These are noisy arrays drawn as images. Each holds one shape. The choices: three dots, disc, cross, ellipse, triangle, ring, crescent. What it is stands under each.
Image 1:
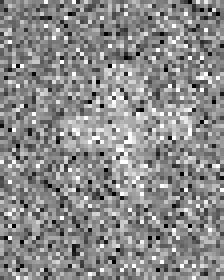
cross
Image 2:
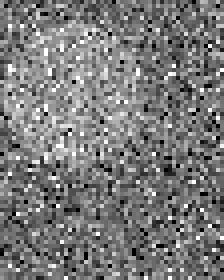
disc
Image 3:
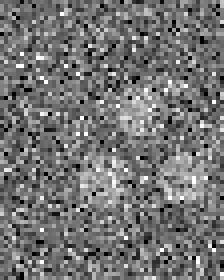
three dots
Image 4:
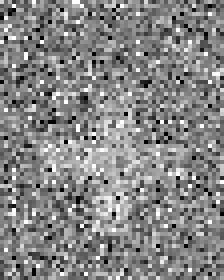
cross
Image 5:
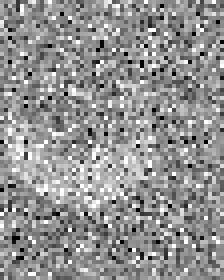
crescent
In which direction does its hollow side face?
up
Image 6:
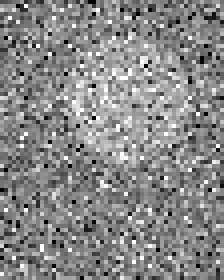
disc
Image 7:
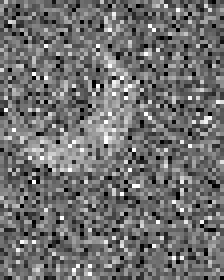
crescent
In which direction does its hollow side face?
up and left
